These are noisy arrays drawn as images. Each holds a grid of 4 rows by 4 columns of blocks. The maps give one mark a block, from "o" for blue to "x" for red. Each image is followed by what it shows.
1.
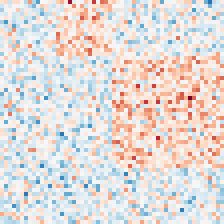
o x o o
o o x x
o o x x
o o o o
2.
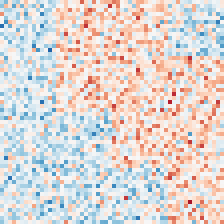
o x x o
o x x x
o o x x
o o o x
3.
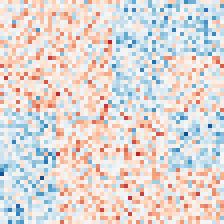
x x o o
x x o x
o x x o
o x x x
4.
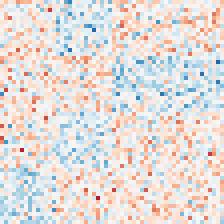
x o x x
x x o o
x o x x
o x x x
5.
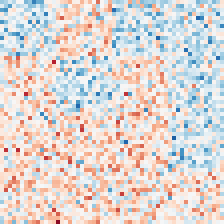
o x o o
x o x o
x x x o
x x x x
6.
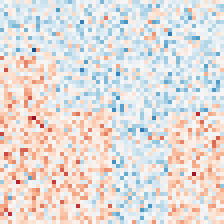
o o o o
x o o o
x x o x
x x o x
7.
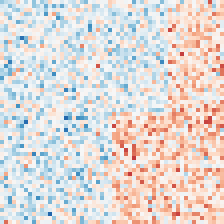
o o o x
o o o x
o o x x
o o x x
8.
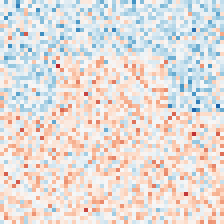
o o o o
o x x o
x x x x
x x x x
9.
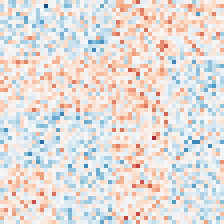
o o x x
x x x o
o o x o
x o x o
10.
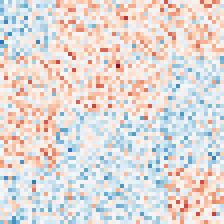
o x x x
x x x o
x o o o
o o o x
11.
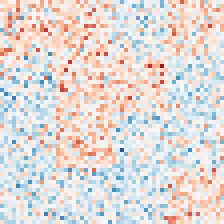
x x o x
o x x o
o x o o
o o o x
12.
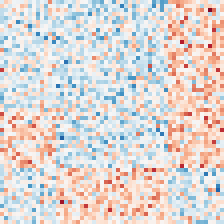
o o o x
o o o x
x o o x
o x x o
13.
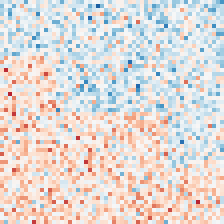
o o o o
x o o o
x x x o
x x x x
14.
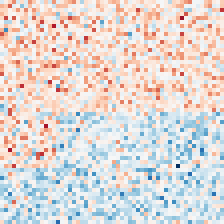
x x x x
x x x x
x o o o
o o o o
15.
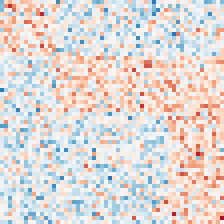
x o o o
o x x x
o o o x
o o o x
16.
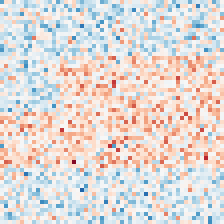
o o o o
o x x x
x x x x
o o o o
